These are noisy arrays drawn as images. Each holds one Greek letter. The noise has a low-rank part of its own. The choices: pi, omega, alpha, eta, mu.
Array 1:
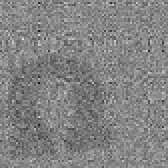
omega
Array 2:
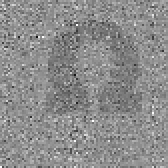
omega
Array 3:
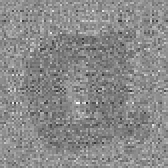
alpha
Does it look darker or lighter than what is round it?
darker
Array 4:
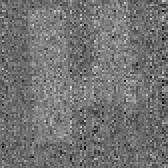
mu
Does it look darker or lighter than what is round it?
lighter
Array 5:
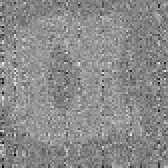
alpha
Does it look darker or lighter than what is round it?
lighter
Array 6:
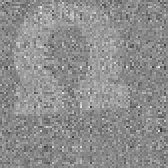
omega
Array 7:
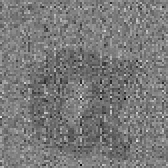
alpha
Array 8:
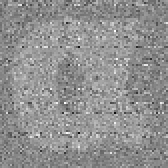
alpha
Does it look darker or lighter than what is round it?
lighter
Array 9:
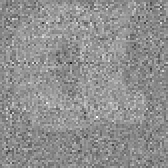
alpha
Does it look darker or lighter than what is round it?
lighter
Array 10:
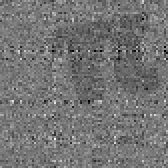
pi
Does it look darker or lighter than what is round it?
darker
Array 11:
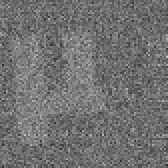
mu
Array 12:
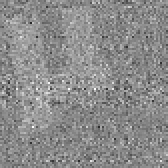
mu
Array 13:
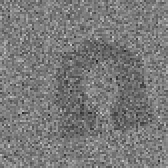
omega
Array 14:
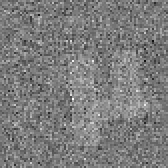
mu
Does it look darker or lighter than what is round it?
lighter
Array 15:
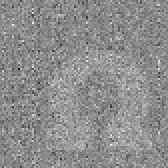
omega
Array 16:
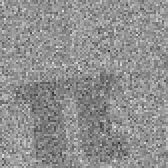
pi
